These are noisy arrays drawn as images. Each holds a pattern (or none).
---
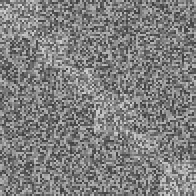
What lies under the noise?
blocks along the diagonal
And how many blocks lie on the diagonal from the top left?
6
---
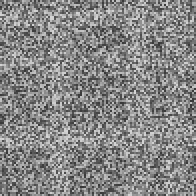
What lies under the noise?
bands of rows crossing bands of columns
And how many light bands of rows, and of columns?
3 and 3
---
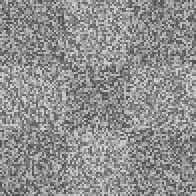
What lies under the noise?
a checkerboard
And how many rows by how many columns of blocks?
3 by 3
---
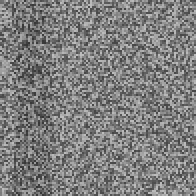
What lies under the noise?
one band of columns
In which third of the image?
left
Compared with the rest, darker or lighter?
darker
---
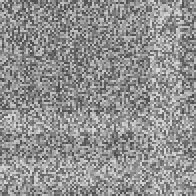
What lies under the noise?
bands of rows crossing bands of columns
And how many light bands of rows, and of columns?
2 and 1
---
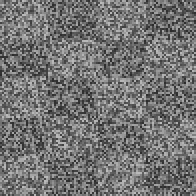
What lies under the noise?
a checkerboard
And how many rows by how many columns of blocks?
5 by 4
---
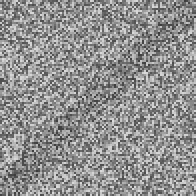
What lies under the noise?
a diagonal band
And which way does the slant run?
bottom left to top right
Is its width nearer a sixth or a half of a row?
a sixth
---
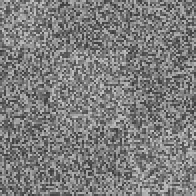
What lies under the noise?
blocks along the diagonal
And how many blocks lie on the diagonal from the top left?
3
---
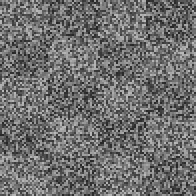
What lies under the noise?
a checkerboard
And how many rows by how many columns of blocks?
5 by 4
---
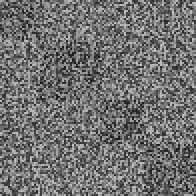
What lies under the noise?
blocks along the diagonal
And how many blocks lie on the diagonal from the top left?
4
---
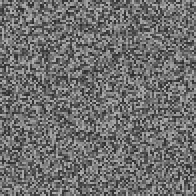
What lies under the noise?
only noise
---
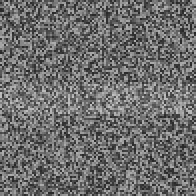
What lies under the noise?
one band of rows
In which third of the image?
middle
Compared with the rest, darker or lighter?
lighter
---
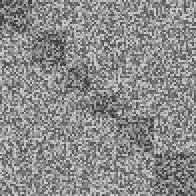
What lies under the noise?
blocks along the diagonal
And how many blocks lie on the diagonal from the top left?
6
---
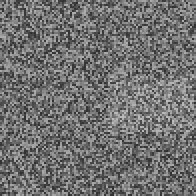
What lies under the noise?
one block
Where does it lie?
middle right
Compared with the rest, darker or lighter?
lighter
